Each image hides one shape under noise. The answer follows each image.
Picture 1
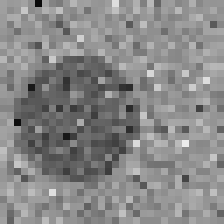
disc
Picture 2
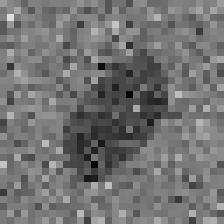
ellipse
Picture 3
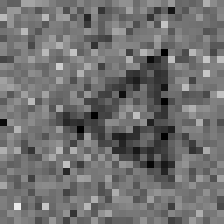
triangle frame
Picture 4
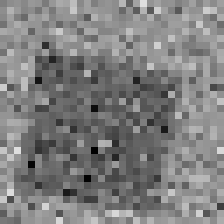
square
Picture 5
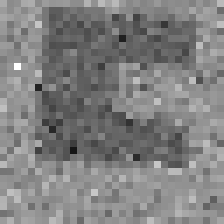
square with a notch
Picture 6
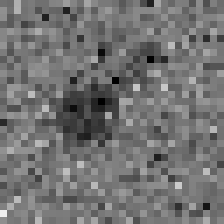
lollipop
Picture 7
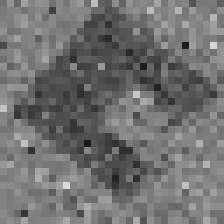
square with a notch
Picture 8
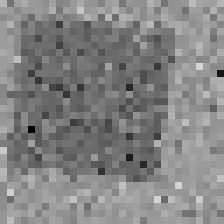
square
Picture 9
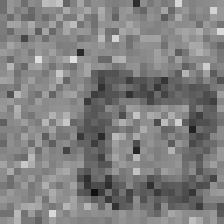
square frame
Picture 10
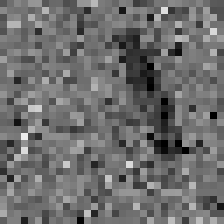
bar
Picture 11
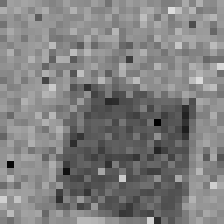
square
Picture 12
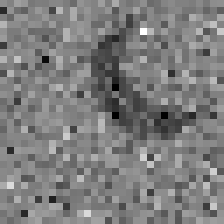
crescent
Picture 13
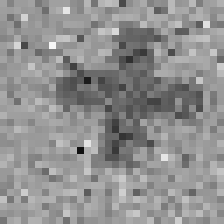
cross
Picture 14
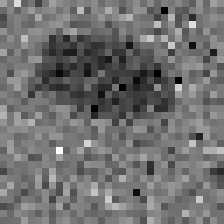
ellipse
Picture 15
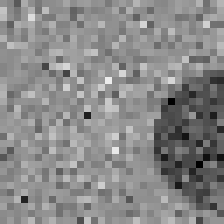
half disc
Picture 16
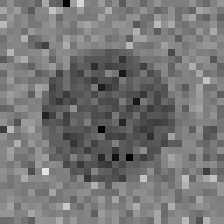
disc
